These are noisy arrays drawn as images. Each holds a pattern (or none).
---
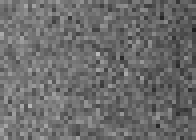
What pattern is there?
a smooth slope
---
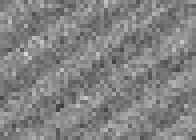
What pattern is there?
diagonal stripes
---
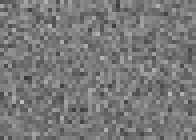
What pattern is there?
only noise
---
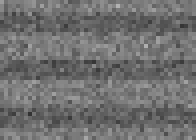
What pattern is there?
horizontal stripes
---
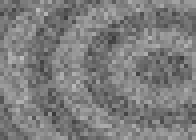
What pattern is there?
rings round one point
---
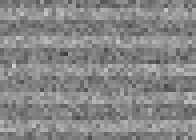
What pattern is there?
horizontal stripes
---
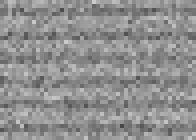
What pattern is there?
horizontal stripes
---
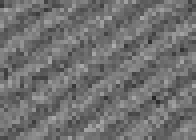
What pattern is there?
diagonal stripes
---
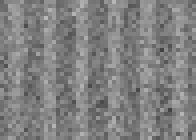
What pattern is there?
vertical stripes
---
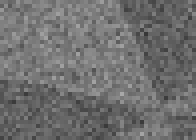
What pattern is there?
spokes from one point
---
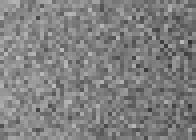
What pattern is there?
a smooth slope
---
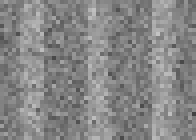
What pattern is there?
vertical stripes
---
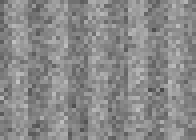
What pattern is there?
vertical stripes
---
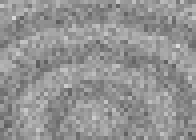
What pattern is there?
rings round one point
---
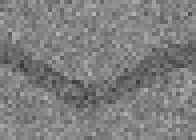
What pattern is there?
a wavy band
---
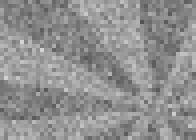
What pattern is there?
spokes from one point
